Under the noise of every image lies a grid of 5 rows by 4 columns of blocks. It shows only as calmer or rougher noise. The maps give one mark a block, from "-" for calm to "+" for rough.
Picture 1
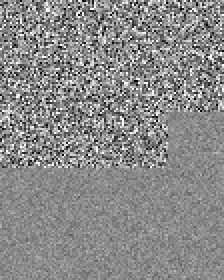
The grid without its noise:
++++
++++
+++-
----
----
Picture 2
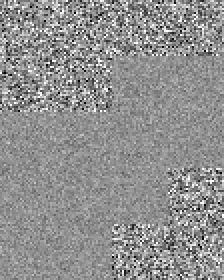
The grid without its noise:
++++
++--
----
---+
--++
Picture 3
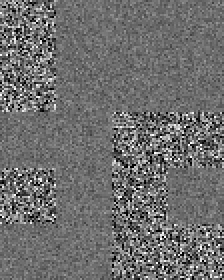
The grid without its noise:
+---
+---
--++
+-+-
--++
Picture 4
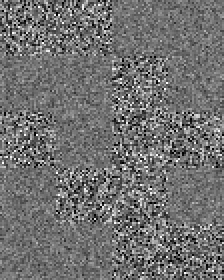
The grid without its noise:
++--
--+-
+-++
-++-
--++
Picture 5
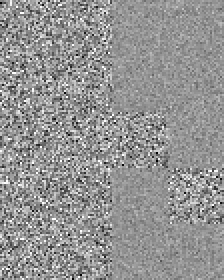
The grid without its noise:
++--
++--
+++-
++-+
++--
